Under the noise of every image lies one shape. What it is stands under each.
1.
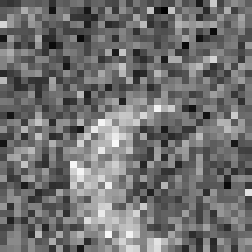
light crescent
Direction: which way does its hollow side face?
right
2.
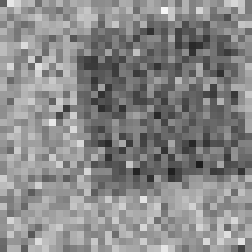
dark square
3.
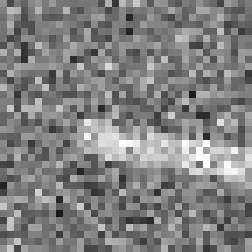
light bar
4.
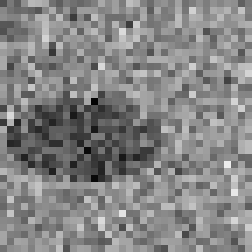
dark ellipse
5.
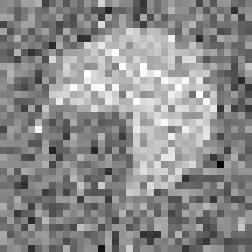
light disc with a wedge cut out
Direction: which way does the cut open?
down and left
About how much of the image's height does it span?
two thirds
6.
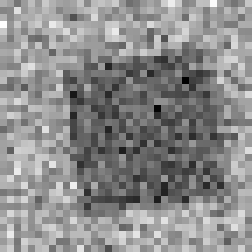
dark square
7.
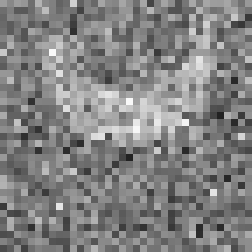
light crescent
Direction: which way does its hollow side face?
up
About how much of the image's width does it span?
two thirds
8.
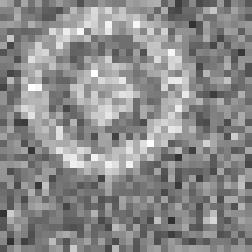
light bullseye
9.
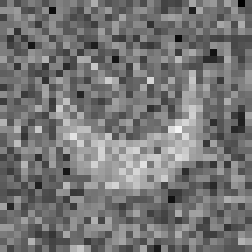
light crescent
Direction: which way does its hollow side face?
up
